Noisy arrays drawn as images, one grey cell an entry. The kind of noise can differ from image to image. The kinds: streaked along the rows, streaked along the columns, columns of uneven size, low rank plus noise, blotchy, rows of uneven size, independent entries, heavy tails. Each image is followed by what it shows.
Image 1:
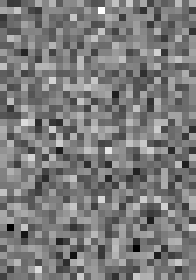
independent entries
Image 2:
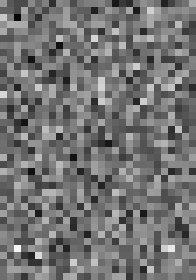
independent entries
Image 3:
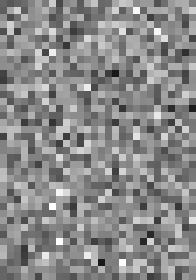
independent entries
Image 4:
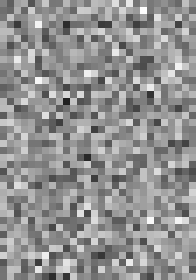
independent entries
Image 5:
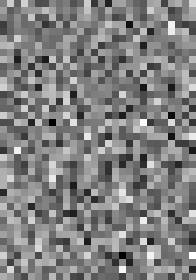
low rank plus noise
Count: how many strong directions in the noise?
one
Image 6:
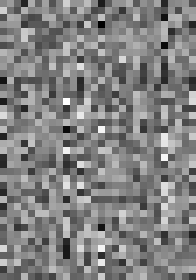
columns of uneven size
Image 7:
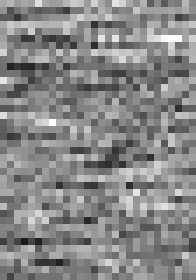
streaked along the rows
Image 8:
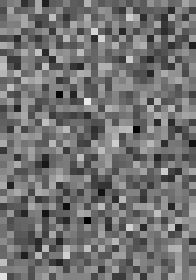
independent entries
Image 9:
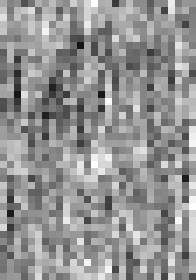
streaked along the columns
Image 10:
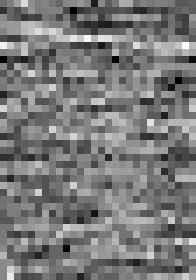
streaked along the rows
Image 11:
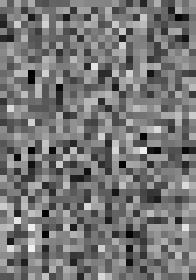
low rank plus noise
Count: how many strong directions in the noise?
one
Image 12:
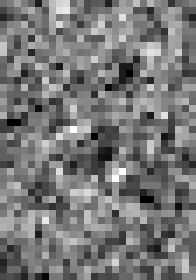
blotchy
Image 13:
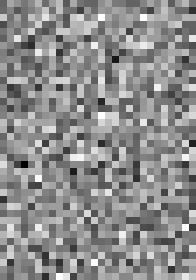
independent entries
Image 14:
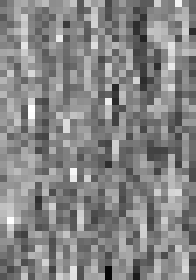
streaked along the columns
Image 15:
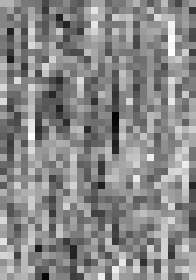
streaked along the columns
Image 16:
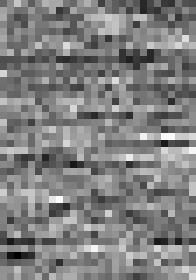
streaked along the rows
